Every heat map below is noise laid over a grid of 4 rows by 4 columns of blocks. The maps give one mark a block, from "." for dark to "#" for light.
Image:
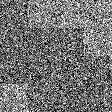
. # # #
. . . #
. . . .
# . . .
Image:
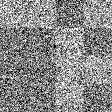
# # . #
. . # .
. . # #
. . # .
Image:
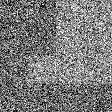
. . # #
. . # #
. # # #
. . . .
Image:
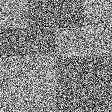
# . . #
. . # #
# # . .
# # . .
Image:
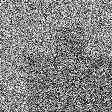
# # # #
# # . #
# . . .
# . . .
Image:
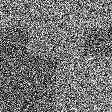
# # # #
. # # .
. . # #
. . # #
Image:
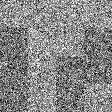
# # # #
. # # .
. # . .
. # . #
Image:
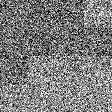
. . . #
. . . .
. # # #
# # # #
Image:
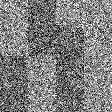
# . # #
# . . #
. # . #
. # . #
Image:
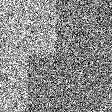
# # . .
# # . .
# . . .
# . . .
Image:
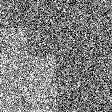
. . . .
# . . .
# # . .
# # . .
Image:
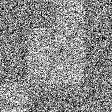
. . # .
. # # .
. # # .
# . . .
